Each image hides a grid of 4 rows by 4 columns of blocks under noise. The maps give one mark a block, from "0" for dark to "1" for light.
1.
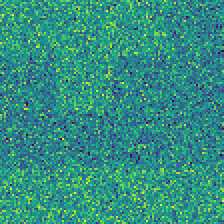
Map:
1110
0100
0000
1111
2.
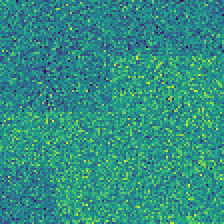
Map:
0000
0011
1111
0111
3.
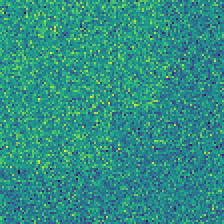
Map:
1110
1110
1100
0000
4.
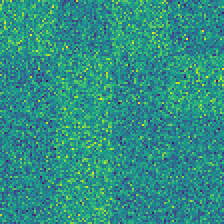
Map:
1010
0101
0100
0100
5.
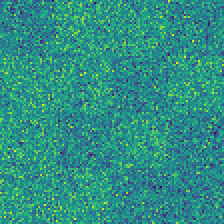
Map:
0110
1101
1010
1100
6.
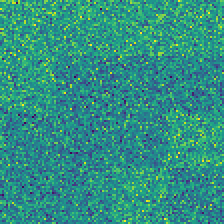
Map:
1111
1000
0001
0010
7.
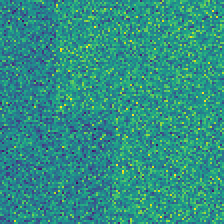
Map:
0111
0111
0011
0011
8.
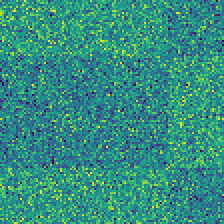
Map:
1110
0001
0001
1110
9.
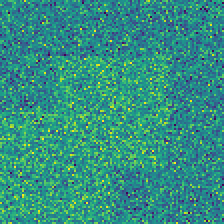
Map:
0000
0110
1110
1100
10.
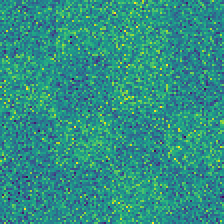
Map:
0110
1010
0101
0010
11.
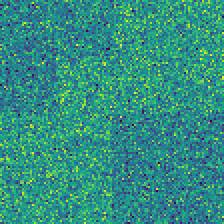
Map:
0011
0111
1100
1100
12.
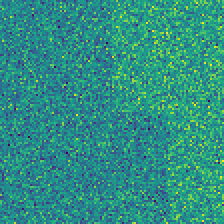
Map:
0011
0011
0001
0001
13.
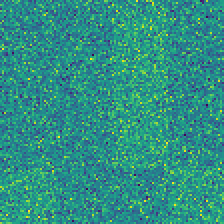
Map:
0010
0010
0010
1001
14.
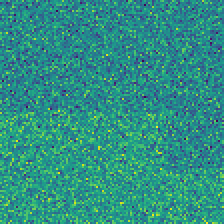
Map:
0000
0000
1110
1111
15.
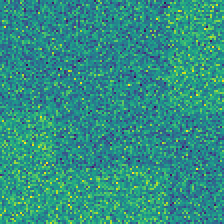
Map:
0001
0001
1000
1110
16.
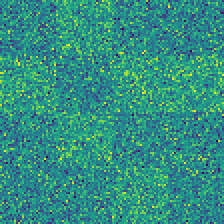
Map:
0100
1011
0100
0010
